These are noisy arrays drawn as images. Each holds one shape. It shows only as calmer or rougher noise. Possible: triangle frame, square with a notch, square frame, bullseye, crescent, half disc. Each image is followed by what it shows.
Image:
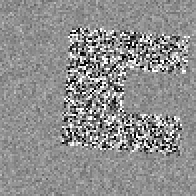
square with a notch
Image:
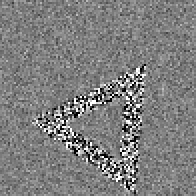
triangle frame
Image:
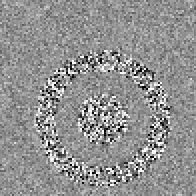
bullseye
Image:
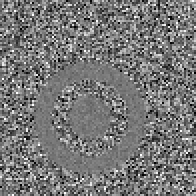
bullseye
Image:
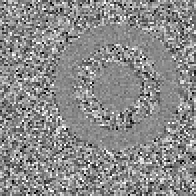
bullseye
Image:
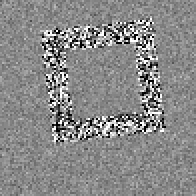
square frame
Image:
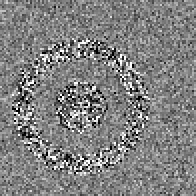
bullseye
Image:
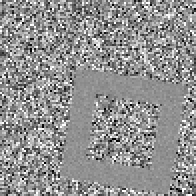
square frame
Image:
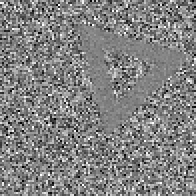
triangle frame
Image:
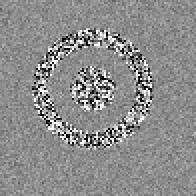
bullseye
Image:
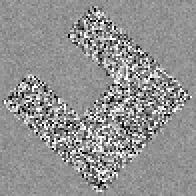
square with a notch
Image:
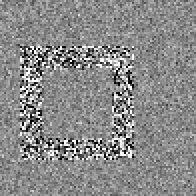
square frame
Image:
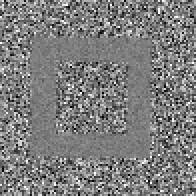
square frame
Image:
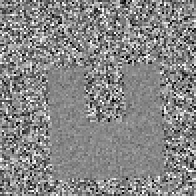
square with a notch
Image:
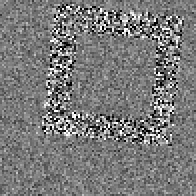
square frame
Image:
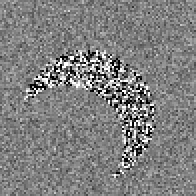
crescent
